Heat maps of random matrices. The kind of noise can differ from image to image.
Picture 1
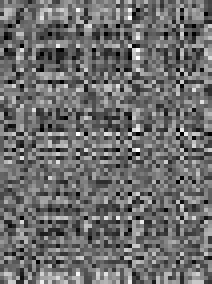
low rank plus noise
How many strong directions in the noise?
one
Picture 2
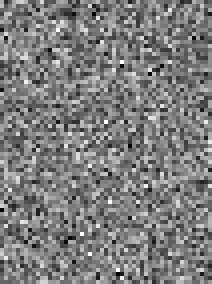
independent entries
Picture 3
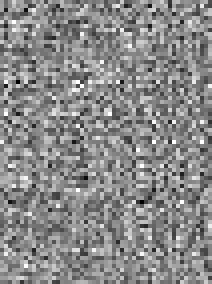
low rank plus noise
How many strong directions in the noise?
three or four
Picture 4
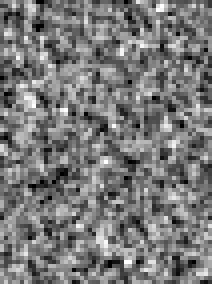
blotchy
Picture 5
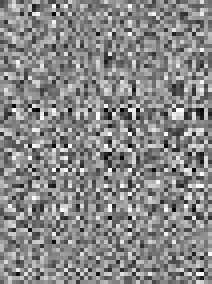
low rank plus noise
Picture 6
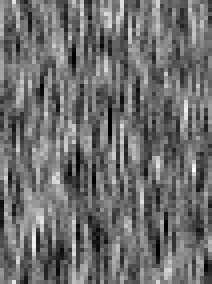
streaked along the columns
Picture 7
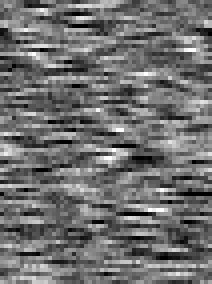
streaked along the rows
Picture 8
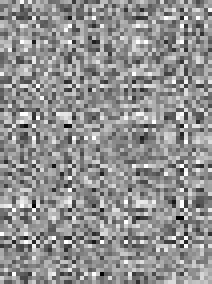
low rank plus noise
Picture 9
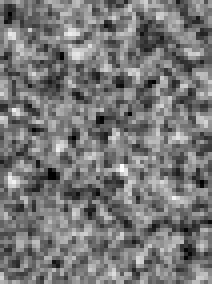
blotchy
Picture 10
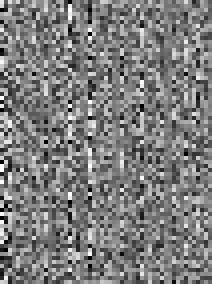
columns of uneven size
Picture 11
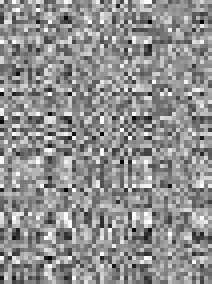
low rank plus noise
